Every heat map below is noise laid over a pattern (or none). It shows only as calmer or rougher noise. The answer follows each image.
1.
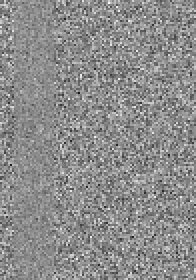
one band of columns
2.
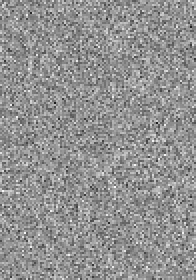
only noise
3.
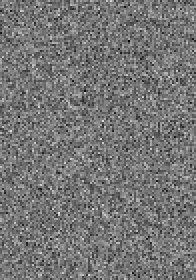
only noise
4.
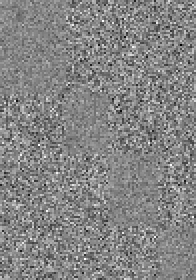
blocks along the diagonal
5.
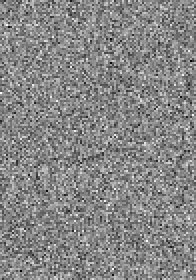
only noise
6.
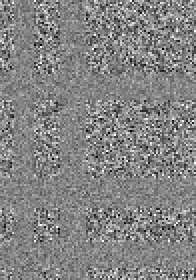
bands of rows crossing bands of columns
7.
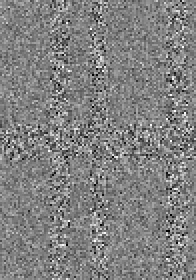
bands of rows crossing bands of columns
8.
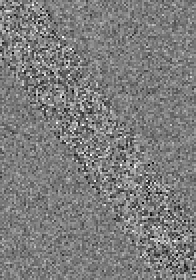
a diagonal band
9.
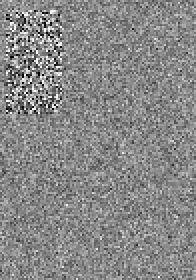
one block
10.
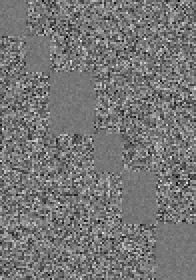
blocks along the diagonal
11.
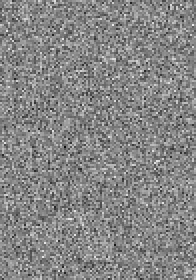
only noise
